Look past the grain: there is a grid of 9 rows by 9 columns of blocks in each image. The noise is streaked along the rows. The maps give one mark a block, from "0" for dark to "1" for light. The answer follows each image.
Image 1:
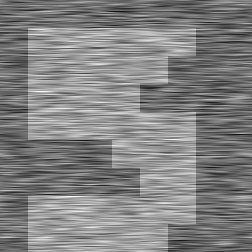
0 0 0 0 0 0 0 0 0
0 1 1 1 1 1 1 0 0
0 1 1 1 1 1 0 0 0
0 1 1 1 1 0 0 0 0
0 1 1 1 1 1 1 0 0
0 0 0 0 1 1 1 0 0
0 0 0 0 0 1 1 0 0
0 1 1 1 1 1 1 0 0
0 1 1 1 1 1 0 0 0
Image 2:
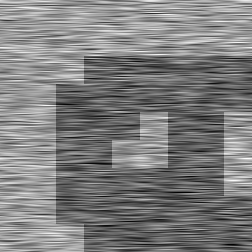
1 1 1 1 1 1 1 1 1
1 1 1 1 1 1 1 1 1
1 1 1 0 0 0 0 0 0
1 1 0 0 0 0 0 0 0
1 1 0 0 0 1 0 0 1
1 1 0 0 1 1 0 0 1
1 1 0 0 0 0 0 0 1
1 1 0 0 0 0 0 0 0
1 1 1 0 0 0 0 0 0
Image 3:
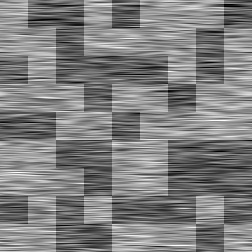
1 0 0 1 0 1 1 1 0
1 1 0 1 1 1 1 0 1
0 1 0 0 0 0 1 0 1
1 1 1 0 1 1 0 1 1
0 0 1 1 0 1 1 1 1
1 1 0 0 1 1 0 0 0
1 1 1 0 1 1 0 0 0
0 1 0 1 0 0 0 1 0
1 1 0 0 1 1 1 0 1
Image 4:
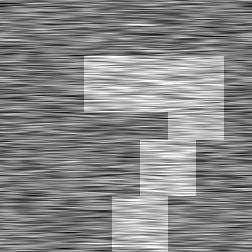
0 0 0 0 0 0 0 0 0
0 0 0 0 0 0 0 0 0
0 0 0 1 1 1 1 1 0
0 0 0 1 1 1 1 1 0
0 0 0 0 0 0 1 1 0
0 0 0 0 0 1 1 0 0
0 0 0 0 0 1 1 0 0
0 0 0 0 1 1 0 0 0
0 0 0 0 1 1 0 0 0
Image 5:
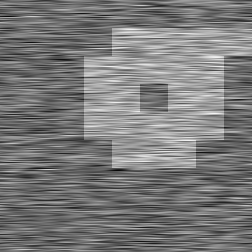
0 0 0 0 0 0 0 0 0
0 0 0 0 1 1 1 1 1
0 0 0 1 1 1 1 1 0
0 0 0 1 1 0 1 1 0
0 0 0 1 1 1 1 1 0
0 0 0 0 1 1 1 0 0
0 0 0 0 0 0 0 0 0
0 0 0 0 0 0 0 0 0
0 0 0 0 0 0 0 0 0
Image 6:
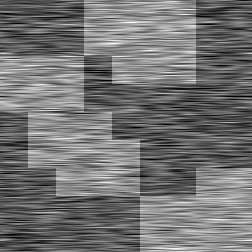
0 0 0 1 1 1 1 0 0
0 0 0 1 1 1 1 0 0
1 1 1 0 1 1 1 0 0
1 1 1 0 0 0 0 0 0
0 1 1 1 0 0 0 0 0
0 1 1 1 1 0 0 0 0
0 0 1 1 1 0 0 1 1
0 0 0 0 0 1 1 1 1
0 0 0 0 0 1 1 1 1
